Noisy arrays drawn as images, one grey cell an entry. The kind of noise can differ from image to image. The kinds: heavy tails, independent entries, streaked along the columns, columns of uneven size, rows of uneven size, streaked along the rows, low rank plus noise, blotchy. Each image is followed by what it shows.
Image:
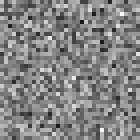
independent entries
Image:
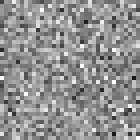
independent entries
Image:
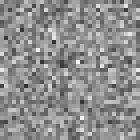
low rank plus noise
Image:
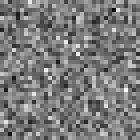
independent entries
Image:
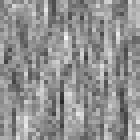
streaked along the columns
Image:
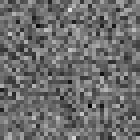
independent entries
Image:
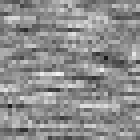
streaked along the rows
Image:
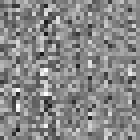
columns of uneven size
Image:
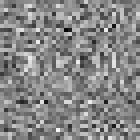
low rank plus noise
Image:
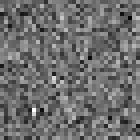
low rank plus noise
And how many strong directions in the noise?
three or four
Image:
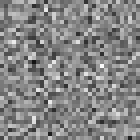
low rank plus noise
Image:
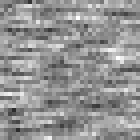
streaked along the rows
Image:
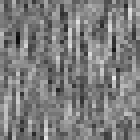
streaked along the columns
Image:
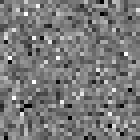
heavy tails
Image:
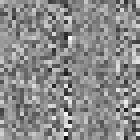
columns of uneven size
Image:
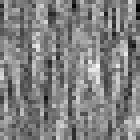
streaked along the columns
